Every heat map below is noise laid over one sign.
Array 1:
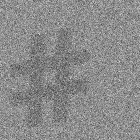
hash sign
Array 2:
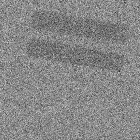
equals sign
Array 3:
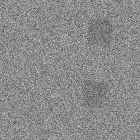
colon
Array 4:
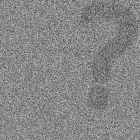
question mark
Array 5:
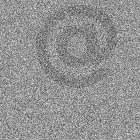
at sign
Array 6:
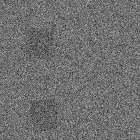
colon
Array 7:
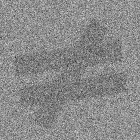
not-equal sign
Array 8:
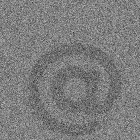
at sign
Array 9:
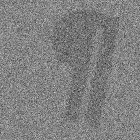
pilcrow
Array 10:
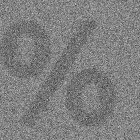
percent sign
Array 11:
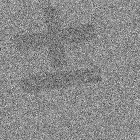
plus-minus sign
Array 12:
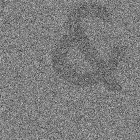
ampersand
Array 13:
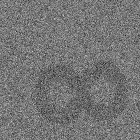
infinity sign
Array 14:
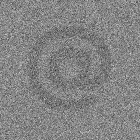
at sign
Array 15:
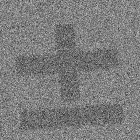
plus-minus sign
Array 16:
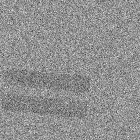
equals sign
